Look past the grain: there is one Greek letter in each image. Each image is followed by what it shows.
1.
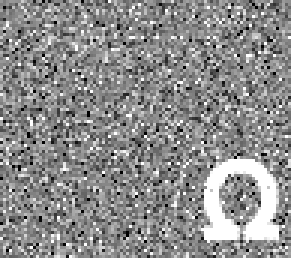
omega
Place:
bottom right
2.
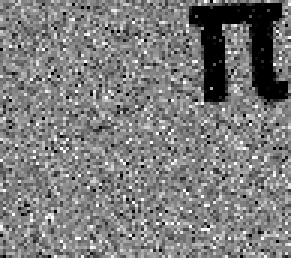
pi
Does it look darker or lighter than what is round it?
darker
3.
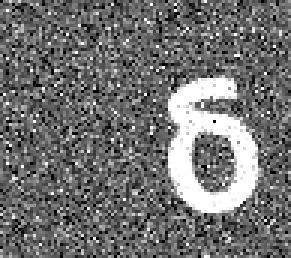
delta
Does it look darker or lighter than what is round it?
lighter
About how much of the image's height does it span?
half
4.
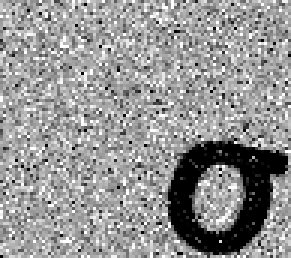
sigma
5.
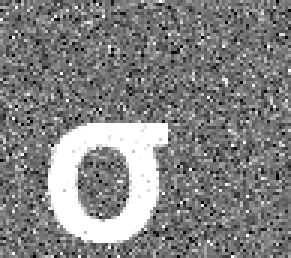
sigma
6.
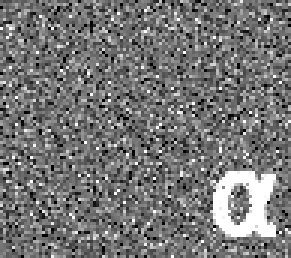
alpha
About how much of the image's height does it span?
a quarter
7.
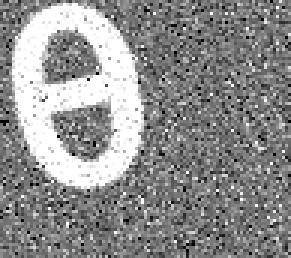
theta
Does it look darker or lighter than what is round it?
lighter
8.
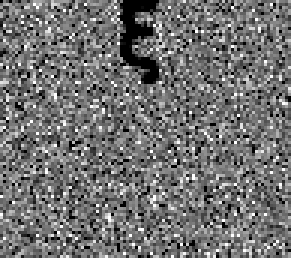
xi
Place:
top middle
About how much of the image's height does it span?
a third
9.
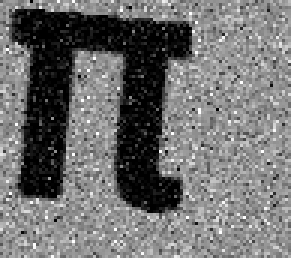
pi
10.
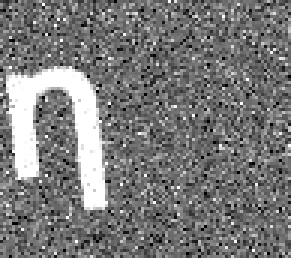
eta
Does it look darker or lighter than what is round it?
lighter
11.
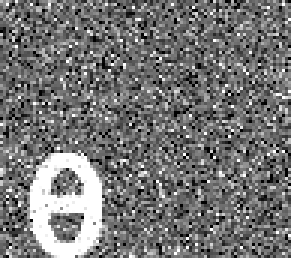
theta
